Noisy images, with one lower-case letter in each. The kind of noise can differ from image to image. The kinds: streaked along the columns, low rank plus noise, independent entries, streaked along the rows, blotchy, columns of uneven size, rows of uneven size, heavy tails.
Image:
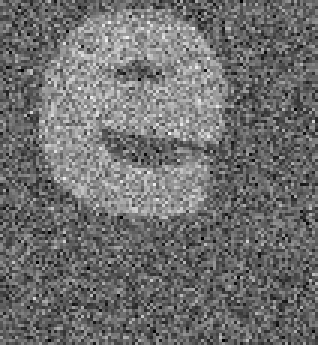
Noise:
independent entries
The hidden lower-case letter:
e
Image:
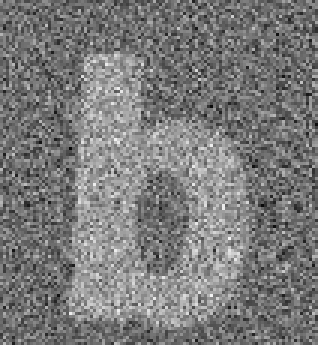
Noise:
low rank plus noise
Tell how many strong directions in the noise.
one
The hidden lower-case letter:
b
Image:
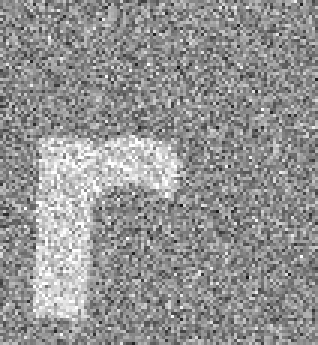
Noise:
independent entries
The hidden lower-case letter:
r
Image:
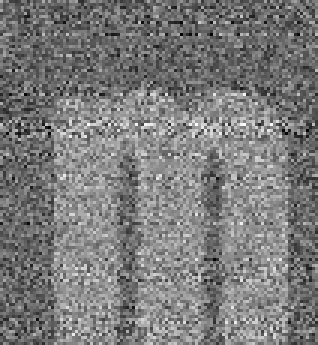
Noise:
rows of uneven size
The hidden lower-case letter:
m
